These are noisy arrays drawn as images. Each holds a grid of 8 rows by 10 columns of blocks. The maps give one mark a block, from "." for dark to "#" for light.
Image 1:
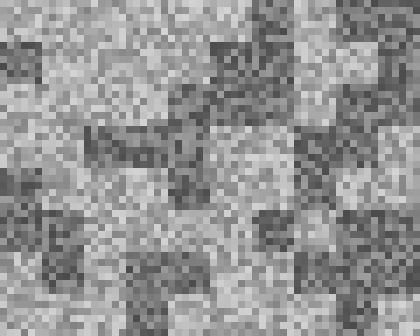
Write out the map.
# # # # # # . # . .
. # # # # . . # # .
# # # # . . . # . .
# # . . . # # . . #
. # # # . # # . # #
. . # # # # . # . .
# . # . . # # . . .
# # # . # # # # . #
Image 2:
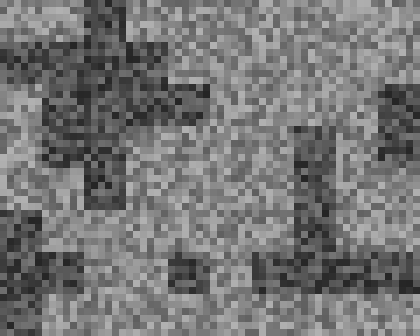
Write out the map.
# # . # # # # # # #
. . . . # # # # # #
# . . . . # # # # .
# . . # # # # . # .
# # . # # # # . # #
. # # # # # # . # #
. . # # . # . . . .
. # # # # # # # # #
